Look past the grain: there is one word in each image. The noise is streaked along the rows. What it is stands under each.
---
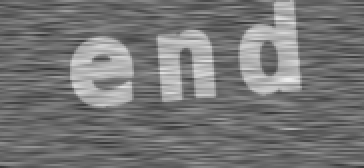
end
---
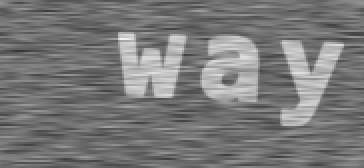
way
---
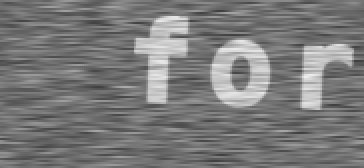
for
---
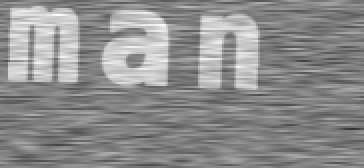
man
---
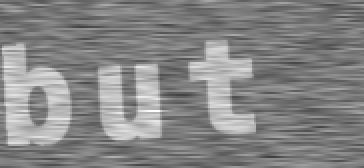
but
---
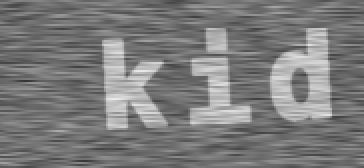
kid
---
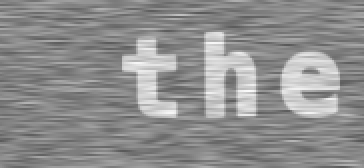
the
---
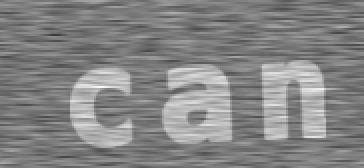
can
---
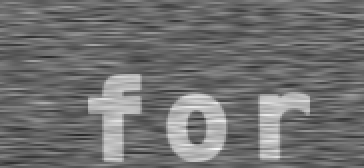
for
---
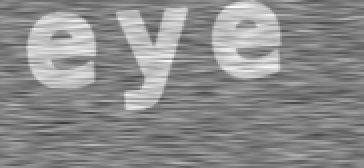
eye
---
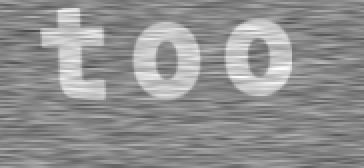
too
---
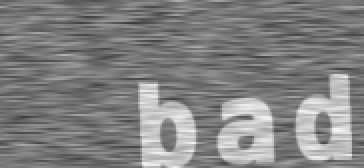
bad
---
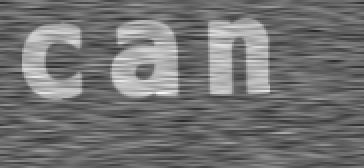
can
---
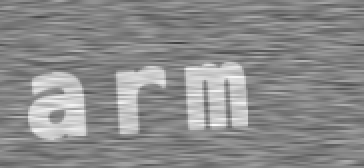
arm
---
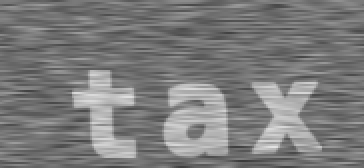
tax
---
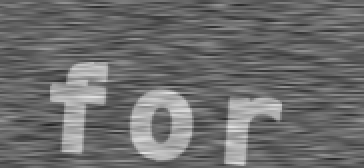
for
